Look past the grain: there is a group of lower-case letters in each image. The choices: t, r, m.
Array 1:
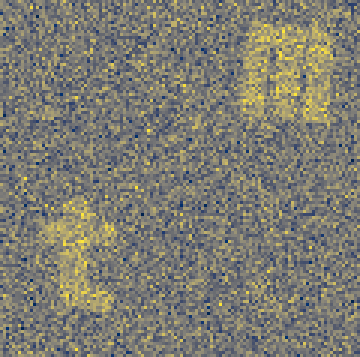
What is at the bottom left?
t
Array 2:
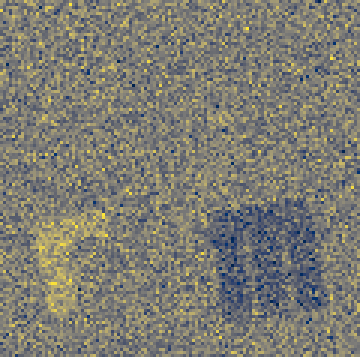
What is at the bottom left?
r
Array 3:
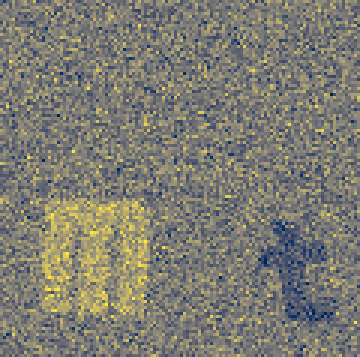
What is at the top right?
nothing
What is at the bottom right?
t
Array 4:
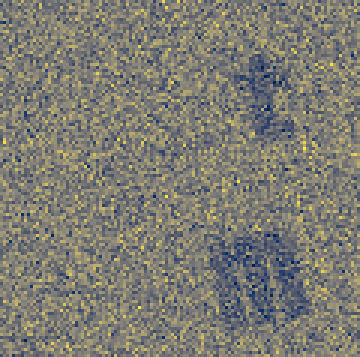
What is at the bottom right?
m
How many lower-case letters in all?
2
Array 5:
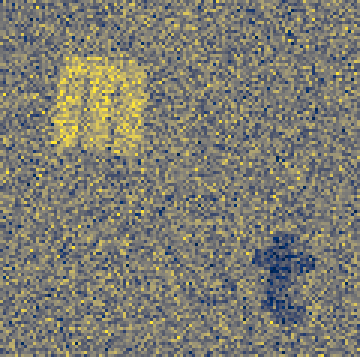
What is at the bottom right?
t
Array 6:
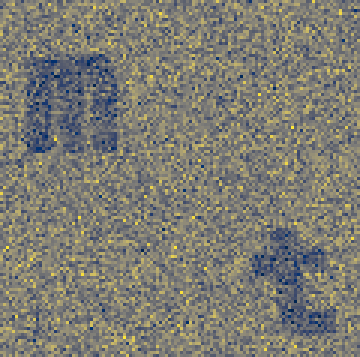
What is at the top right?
nothing
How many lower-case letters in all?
2
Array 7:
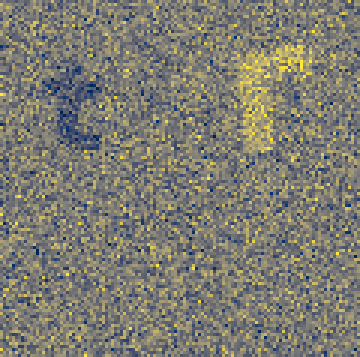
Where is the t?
top left
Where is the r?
top right
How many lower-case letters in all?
2
